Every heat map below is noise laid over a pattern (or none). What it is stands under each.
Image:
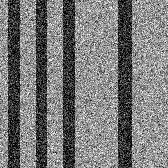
bands of columns
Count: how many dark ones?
4
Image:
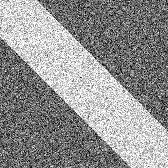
a diagonal band
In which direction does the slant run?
top left to bottom right
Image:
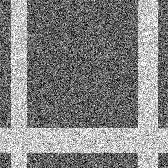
bands of rows crossing bands of columns
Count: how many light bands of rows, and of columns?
1 and 2
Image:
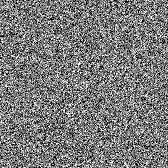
only noise
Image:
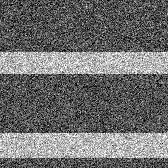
bands of rows
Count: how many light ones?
2
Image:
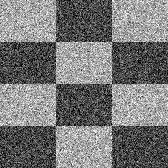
a checkerboard
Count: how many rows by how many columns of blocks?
4 by 3
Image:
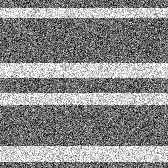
bands of rows
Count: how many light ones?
4
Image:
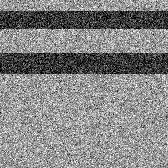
bands of rows
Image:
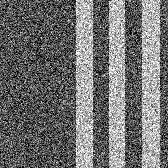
bands of columns
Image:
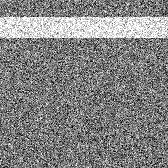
one band of rows
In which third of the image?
top
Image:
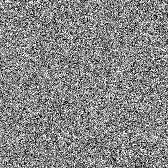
only noise
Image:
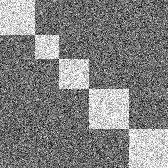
blocks along the diagonal
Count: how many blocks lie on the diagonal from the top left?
5
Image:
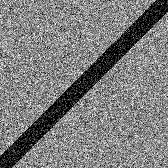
a diagonal band
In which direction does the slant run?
bottom left to top right
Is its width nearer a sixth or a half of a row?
a sixth
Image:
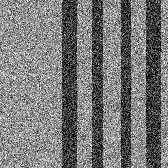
bands of columns
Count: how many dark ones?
4
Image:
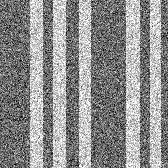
bands of columns
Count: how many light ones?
5
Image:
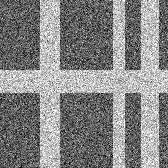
bands of rows crossing bands of columns
